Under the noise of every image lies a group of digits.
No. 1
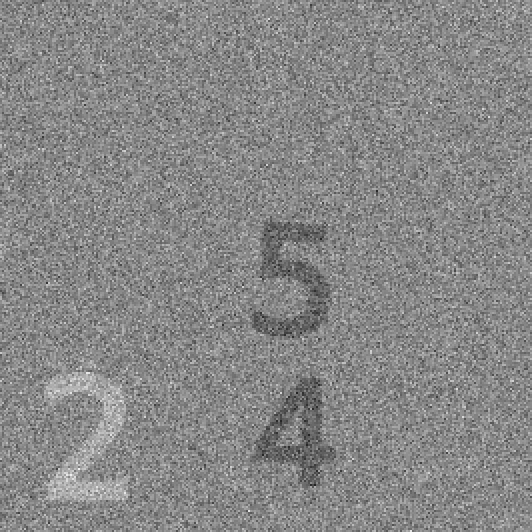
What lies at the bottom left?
2
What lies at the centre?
5
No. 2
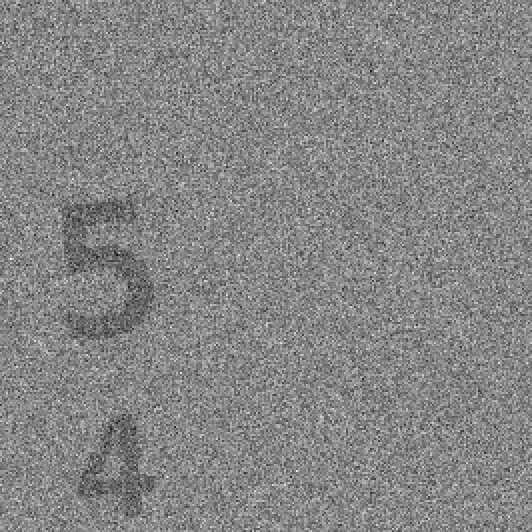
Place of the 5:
middle left
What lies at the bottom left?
4
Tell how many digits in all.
2
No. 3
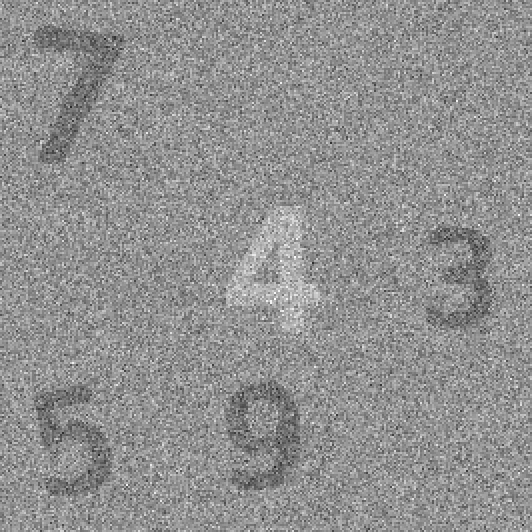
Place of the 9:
bottom middle
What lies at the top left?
7
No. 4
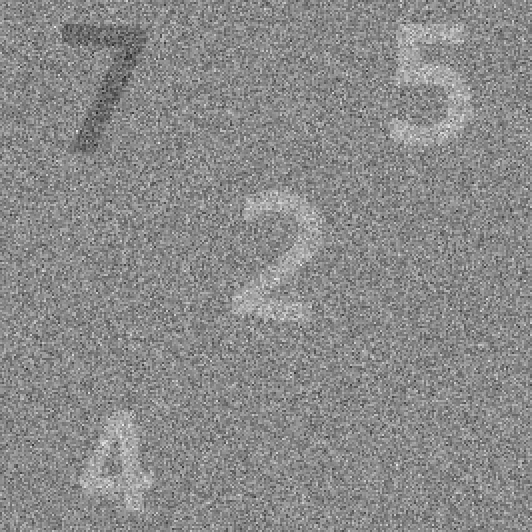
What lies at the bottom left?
4
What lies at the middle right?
nothing
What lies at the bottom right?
nothing
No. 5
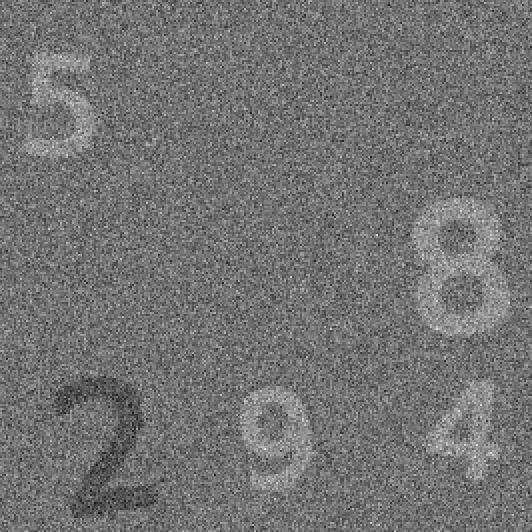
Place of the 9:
bottom middle
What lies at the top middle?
nothing
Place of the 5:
top left
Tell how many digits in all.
5
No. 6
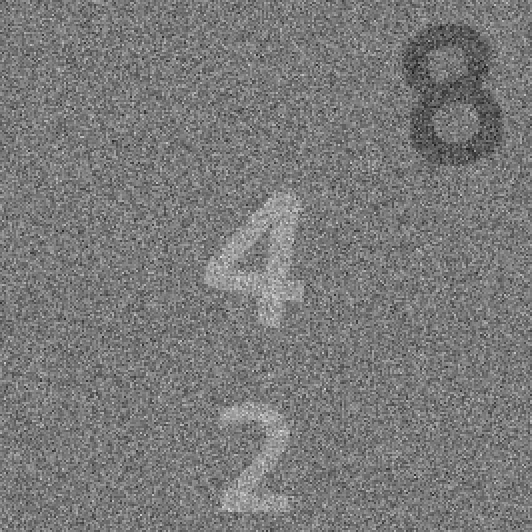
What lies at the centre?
4
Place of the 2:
bottom middle
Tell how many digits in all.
3
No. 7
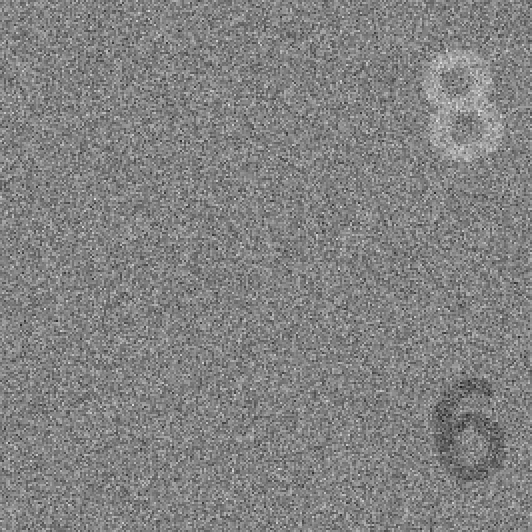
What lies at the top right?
8
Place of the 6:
bottom right
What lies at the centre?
nothing
